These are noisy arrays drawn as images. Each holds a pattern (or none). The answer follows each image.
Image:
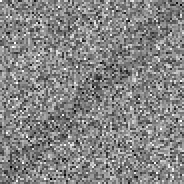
a diagonal band
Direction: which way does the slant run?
bottom left to top right
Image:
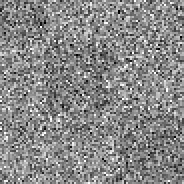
blocks along the diagonal
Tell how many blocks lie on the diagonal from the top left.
3
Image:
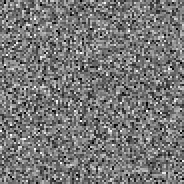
only noise
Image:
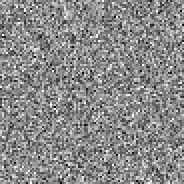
only noise
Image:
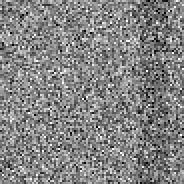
one band of columns
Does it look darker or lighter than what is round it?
darker
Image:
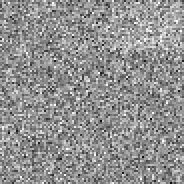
one block
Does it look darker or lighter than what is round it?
lighter
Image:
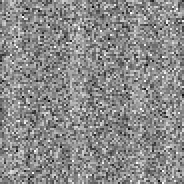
bands of columns
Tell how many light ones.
4
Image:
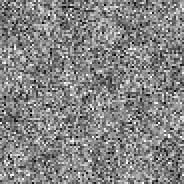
a checkerboard
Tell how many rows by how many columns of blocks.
4 by 6
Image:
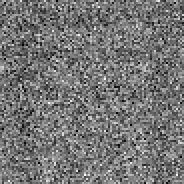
bands of rows crossing bands of columns
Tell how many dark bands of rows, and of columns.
3 and 2
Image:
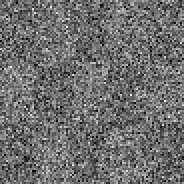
a checkerboard
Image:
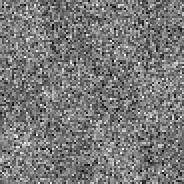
a checkerboard
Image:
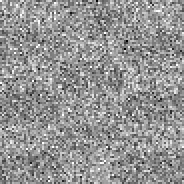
a checkerboard
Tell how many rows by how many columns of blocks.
6 by 3
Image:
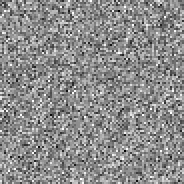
only noise
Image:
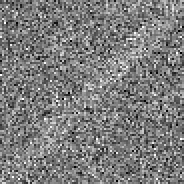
a diagonal band
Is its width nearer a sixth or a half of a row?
a sixth
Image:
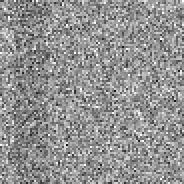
one band of columns
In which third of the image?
left
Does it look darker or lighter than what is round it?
darker
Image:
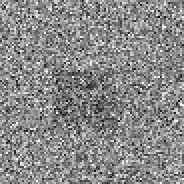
one block
